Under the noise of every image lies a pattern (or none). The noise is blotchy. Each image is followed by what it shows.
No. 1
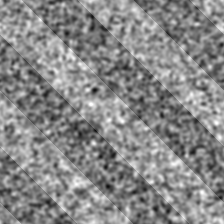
diagonal stripes
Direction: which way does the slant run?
top left to bottom right
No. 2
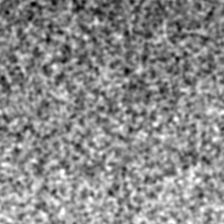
a smooth slope
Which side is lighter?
bottom
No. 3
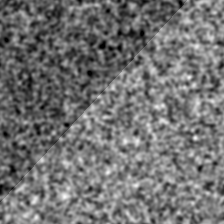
a sharp edge
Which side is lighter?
bottom right
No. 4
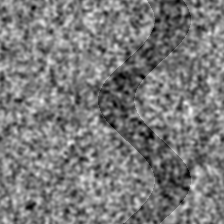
a wavy band
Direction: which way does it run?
top to bottom
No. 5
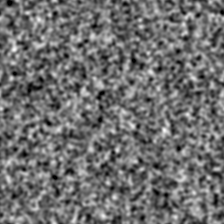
only noise
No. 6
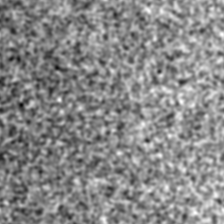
a smooth slope
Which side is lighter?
right
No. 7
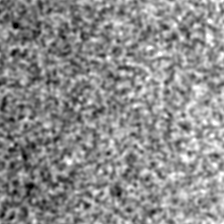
a smooth slope
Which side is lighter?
right
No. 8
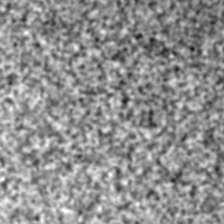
a smooth slope
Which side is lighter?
bottom left
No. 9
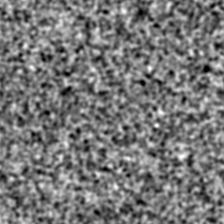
only noise
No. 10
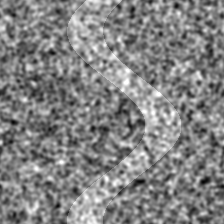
a wavy band
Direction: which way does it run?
top to bottom
